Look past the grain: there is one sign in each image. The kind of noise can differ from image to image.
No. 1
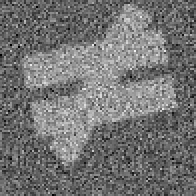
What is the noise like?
low rank plus noise
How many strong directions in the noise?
two
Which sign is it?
not-equal sign
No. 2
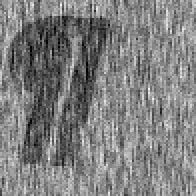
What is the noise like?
streaked along the columns
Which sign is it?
pilcrow
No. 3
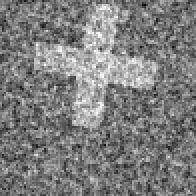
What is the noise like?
blotchy
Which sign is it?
plus sign
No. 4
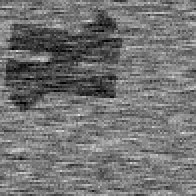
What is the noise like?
streaked along the rows
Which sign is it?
not-equal sign
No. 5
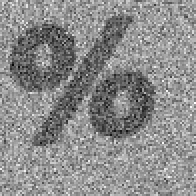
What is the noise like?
independent entries
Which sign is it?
percent sign
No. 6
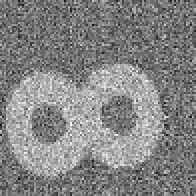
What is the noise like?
low rank plus noise
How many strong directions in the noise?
three or four
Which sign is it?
infinity sign
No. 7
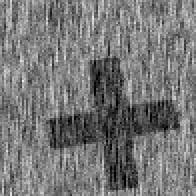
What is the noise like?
streaked along the columns
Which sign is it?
plus sign
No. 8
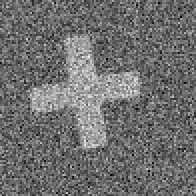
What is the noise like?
independent entries
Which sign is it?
plus sign
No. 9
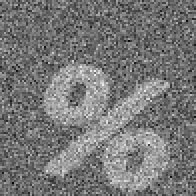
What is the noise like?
independent entries
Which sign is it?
percent sign
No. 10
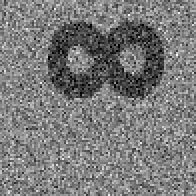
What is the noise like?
independent entries
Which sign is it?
infinity sign
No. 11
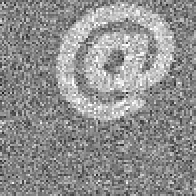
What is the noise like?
low rank plus noise
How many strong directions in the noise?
three or four
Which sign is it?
at sign
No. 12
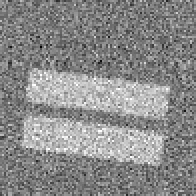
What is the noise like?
low rank plus noise
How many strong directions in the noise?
two
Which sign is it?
equals sign
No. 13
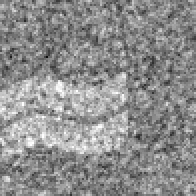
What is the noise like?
blotchy
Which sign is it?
approximately sign
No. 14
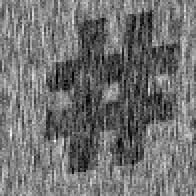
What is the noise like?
streaked along the columns
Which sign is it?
hash sign
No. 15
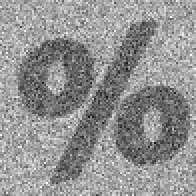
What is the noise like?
independent entries
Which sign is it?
percent sign
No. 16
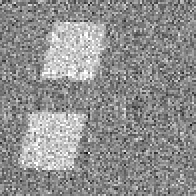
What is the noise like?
low rank plus noise
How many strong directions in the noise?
one
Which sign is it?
colon
